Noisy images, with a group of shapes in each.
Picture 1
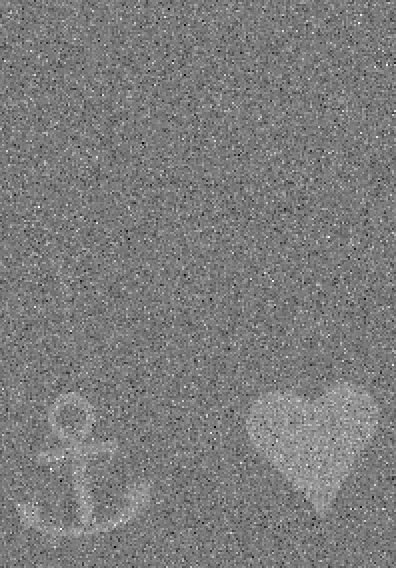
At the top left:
nothing
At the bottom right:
heart
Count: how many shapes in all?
2
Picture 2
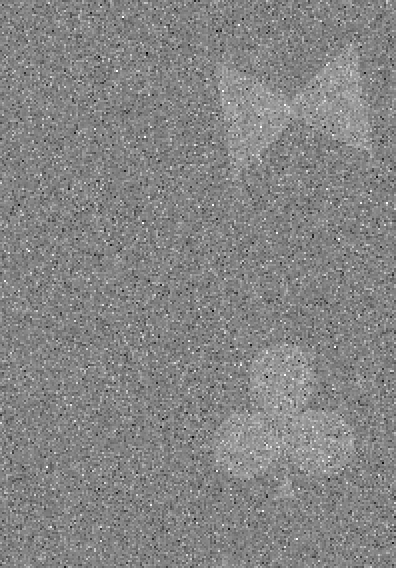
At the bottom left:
nothing
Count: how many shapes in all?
2
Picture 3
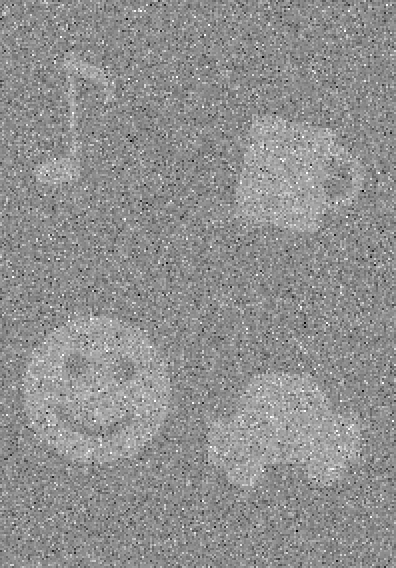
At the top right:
cup
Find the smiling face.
bottom left
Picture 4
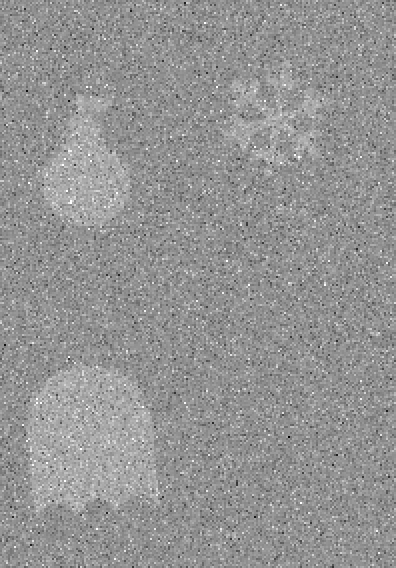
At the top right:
snowflake
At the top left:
pear
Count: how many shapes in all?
3
